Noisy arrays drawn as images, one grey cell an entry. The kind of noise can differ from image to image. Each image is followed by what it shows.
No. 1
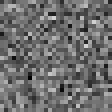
independent entries
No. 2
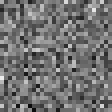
low rank plus noise
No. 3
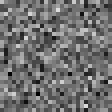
independent entries
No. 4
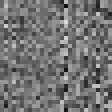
columns of uneven size
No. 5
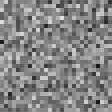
independent entries
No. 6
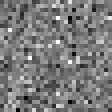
heavy tails
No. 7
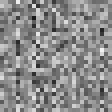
columns of uneven size
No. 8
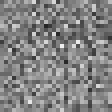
low rank plus noise
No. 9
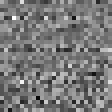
rows of uneven size
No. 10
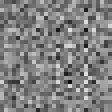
low rank plus noise
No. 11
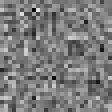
low rank plus noise
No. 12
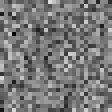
low rank plus noise
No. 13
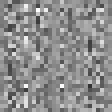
columns of uneven size
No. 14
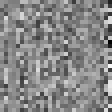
columns of uneven size
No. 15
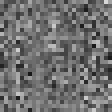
columns of uneven size
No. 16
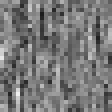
streaked along the columns
